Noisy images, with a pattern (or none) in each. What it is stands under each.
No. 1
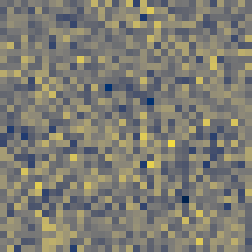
only noise
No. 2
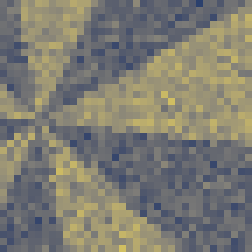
spokes from one point
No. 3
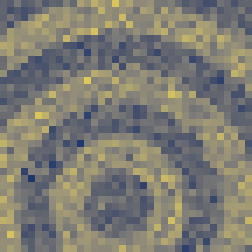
rings round one point
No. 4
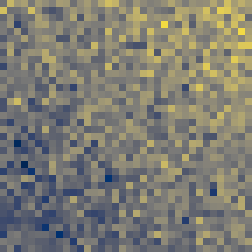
a smooth slope
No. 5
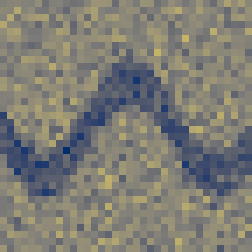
a wavy band
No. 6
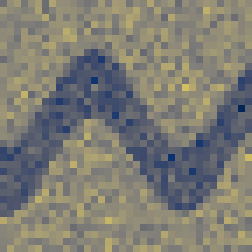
a wavy band
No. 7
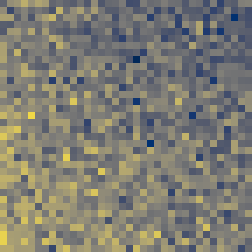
a smooth slope
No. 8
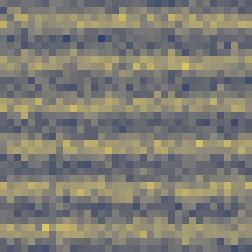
horizontal stripes
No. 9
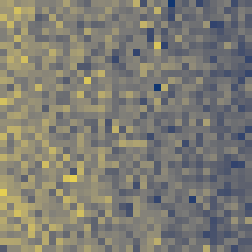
a smooth slope
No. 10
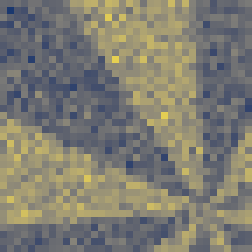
spokes from one point
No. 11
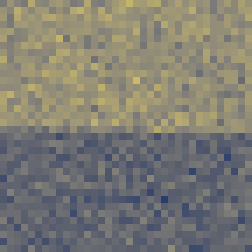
a sharp edge
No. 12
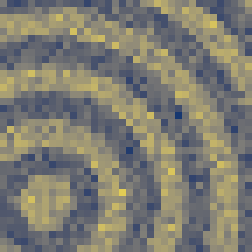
rings round one point
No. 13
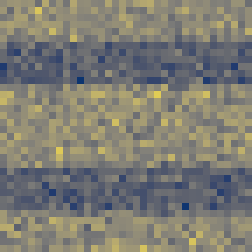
horizontal stripes
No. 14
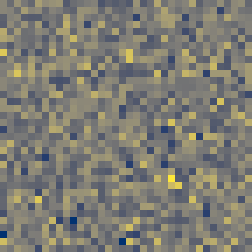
only noise
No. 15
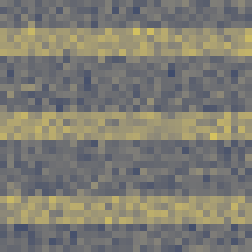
horizontal stripes
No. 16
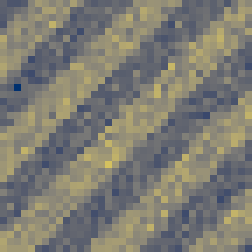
diagonal stripes
